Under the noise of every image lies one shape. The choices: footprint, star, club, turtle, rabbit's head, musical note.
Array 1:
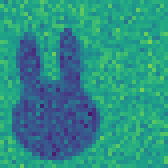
dark rabbit's head
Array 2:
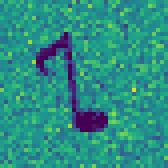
dark musical note
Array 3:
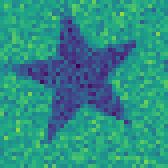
dark star
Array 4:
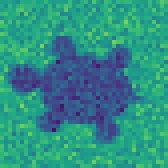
dark turtle
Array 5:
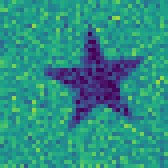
dark star
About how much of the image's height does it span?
two thirds
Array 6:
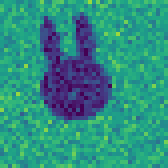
dark rabbit's head
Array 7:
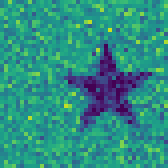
dark star
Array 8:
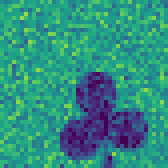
dark club
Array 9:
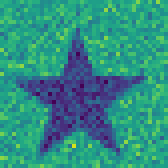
dark star
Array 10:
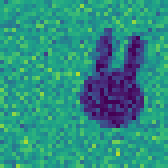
dark rabbit's head
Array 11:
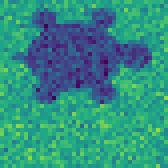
dark turtle
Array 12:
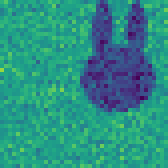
dark rabbit's head
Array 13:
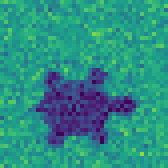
dark turtle
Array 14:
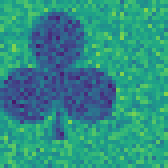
dark club
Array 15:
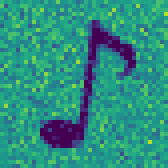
dark musical note
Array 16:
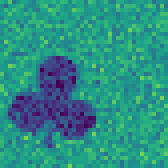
dark club
